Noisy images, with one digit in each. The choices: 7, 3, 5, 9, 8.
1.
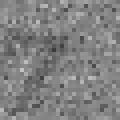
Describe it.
dark 7
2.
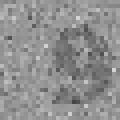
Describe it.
dark 9
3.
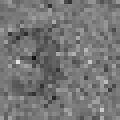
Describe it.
dark 3
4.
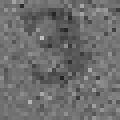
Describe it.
dark 3
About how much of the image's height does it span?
two thirds
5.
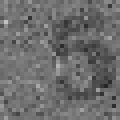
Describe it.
dark 5
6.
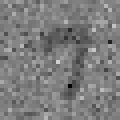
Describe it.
dark 7
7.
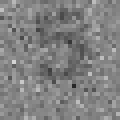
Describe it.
dark 5
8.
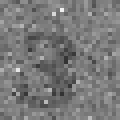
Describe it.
dark 3
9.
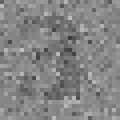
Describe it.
dark 3
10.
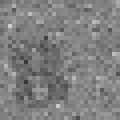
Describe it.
dark 8
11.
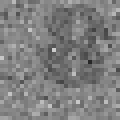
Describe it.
dark 8
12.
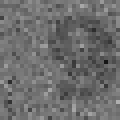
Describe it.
dark 9
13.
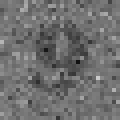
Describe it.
dark 9
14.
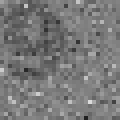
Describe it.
dark 9
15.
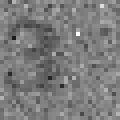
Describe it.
dark 3
